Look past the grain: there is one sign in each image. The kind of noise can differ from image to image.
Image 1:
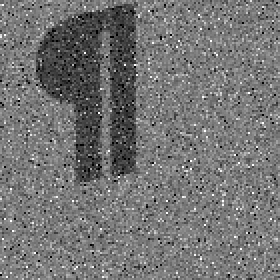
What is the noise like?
heavy tails
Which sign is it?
pilcrow
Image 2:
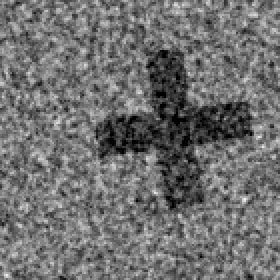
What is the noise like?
blotchy
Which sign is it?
plus sign
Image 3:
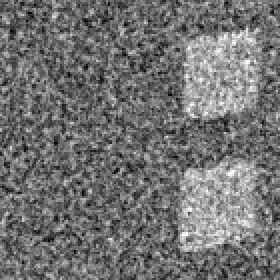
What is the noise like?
blotchy
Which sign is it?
colon
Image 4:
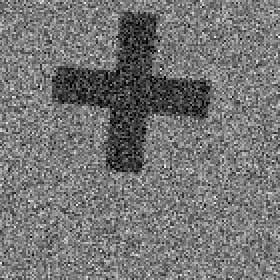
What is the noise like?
independent entries
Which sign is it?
plus sign
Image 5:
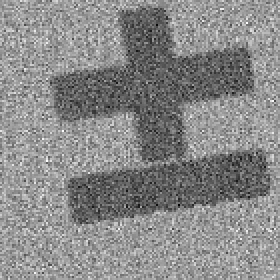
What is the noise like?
low rank plus noise
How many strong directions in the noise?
five to eight
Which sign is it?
plus-minus sign
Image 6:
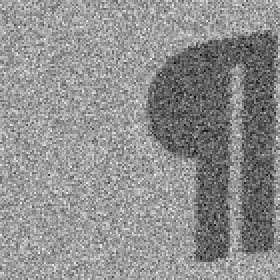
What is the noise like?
independent entries
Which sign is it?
pilcrow
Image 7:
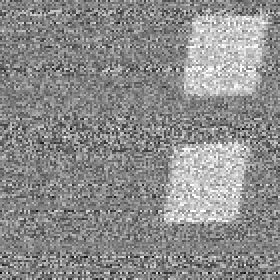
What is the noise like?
rows of uneven size
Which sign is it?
colon
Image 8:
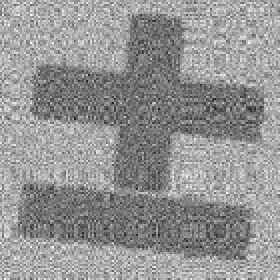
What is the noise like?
low rank plus noise
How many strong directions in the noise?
one
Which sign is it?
plus-minus sign
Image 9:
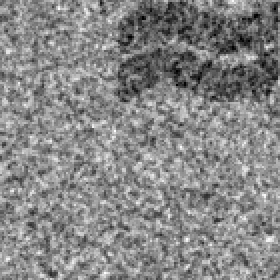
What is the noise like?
blotchy
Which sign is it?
approximately sign
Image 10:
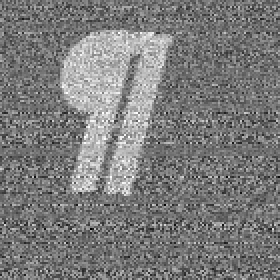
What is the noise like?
rows of uneven size
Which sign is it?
pilcrow
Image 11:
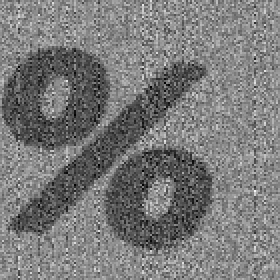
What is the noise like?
columns of uneven size
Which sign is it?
percent sign
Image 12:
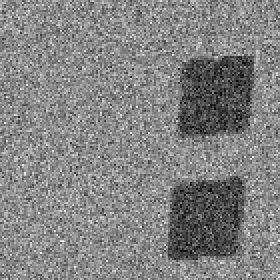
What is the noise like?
independent entries
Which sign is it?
colon
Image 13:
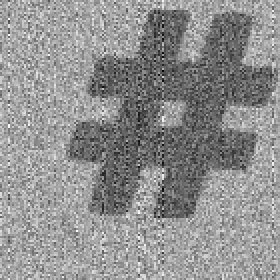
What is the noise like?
columns of uneven size
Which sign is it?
hash sign
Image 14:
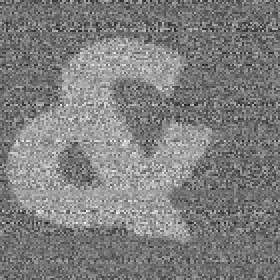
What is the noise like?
rows of uneven size
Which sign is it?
ampersand
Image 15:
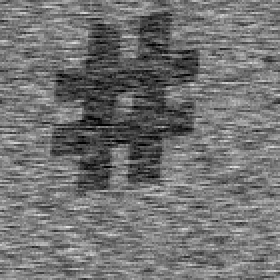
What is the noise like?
streaked along the rows
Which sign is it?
hash sign
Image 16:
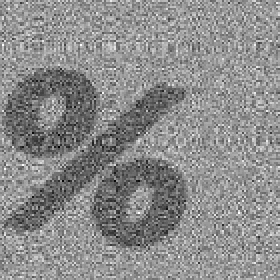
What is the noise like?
low rank plus noise
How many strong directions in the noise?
one
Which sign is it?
percent sign
